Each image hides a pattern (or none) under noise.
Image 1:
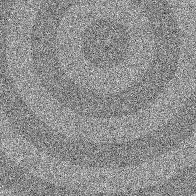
rings round one point
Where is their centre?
top middle
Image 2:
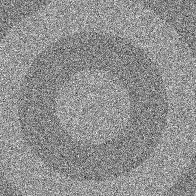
rings round one point
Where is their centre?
centre
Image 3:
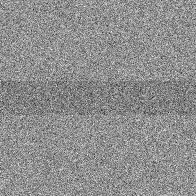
one horizontal stripe
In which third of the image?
middle
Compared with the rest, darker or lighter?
darker
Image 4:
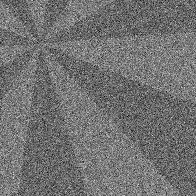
spokes from one point
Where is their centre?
top left
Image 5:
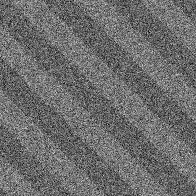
diagonal stripes
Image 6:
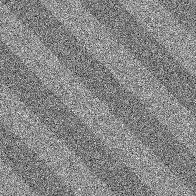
diagonal stripes
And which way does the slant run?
top left to bottom right
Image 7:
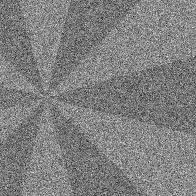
spokes from one point
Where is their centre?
middle left
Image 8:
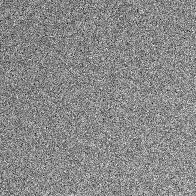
a smooth slope
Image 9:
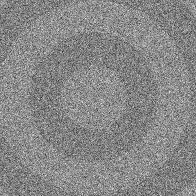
rings round one point
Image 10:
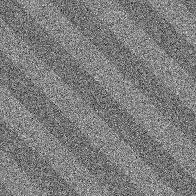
diagonal stripes
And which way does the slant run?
top left to bottom right
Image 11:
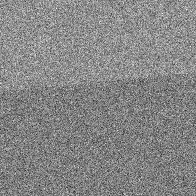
a sharp edge
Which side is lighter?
top
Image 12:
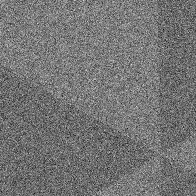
spokes from one point
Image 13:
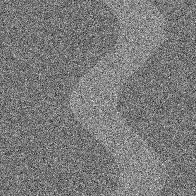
a wavy band
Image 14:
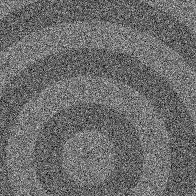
rings round one point
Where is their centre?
bottom middle
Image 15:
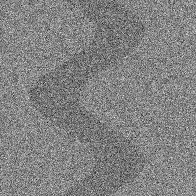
a wavy band
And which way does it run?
top to bottom
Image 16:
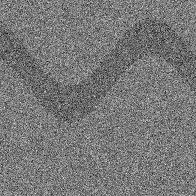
a wavy band
